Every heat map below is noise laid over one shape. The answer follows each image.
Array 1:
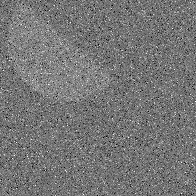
half disc
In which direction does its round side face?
down and left
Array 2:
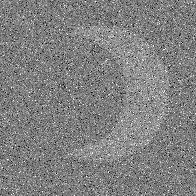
crescent
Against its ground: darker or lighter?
lighter
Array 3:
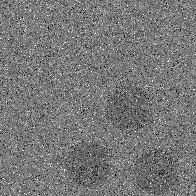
three dots
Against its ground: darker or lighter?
darker
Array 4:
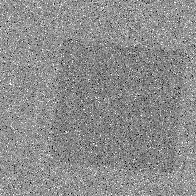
square
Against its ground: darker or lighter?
darker
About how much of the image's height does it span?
two thirds
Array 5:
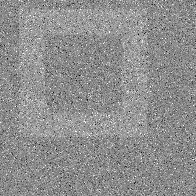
square frame
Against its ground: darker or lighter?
lighter
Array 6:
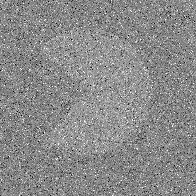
disc with a wedge cut out
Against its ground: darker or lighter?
lighter
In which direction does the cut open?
left
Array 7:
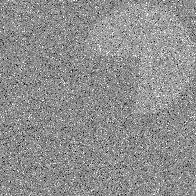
disc with a wedge cut out
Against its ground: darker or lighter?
lighter
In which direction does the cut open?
down and left
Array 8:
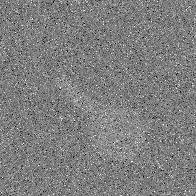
lollipop
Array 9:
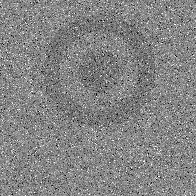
bullseye
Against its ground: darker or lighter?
darker
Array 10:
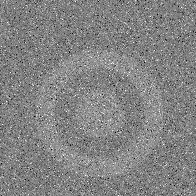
bullseye
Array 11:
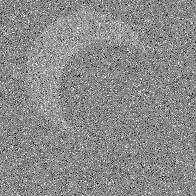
crescent
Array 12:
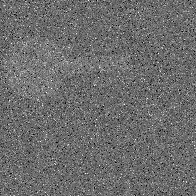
lollipop
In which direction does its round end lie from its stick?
left
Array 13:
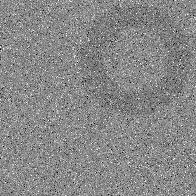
ring
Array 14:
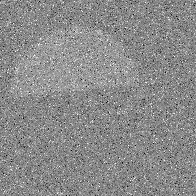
half disc
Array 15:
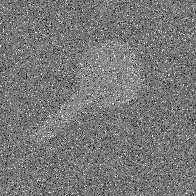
lollipop
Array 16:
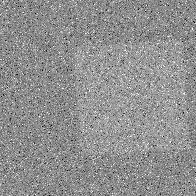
square
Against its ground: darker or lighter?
lighter
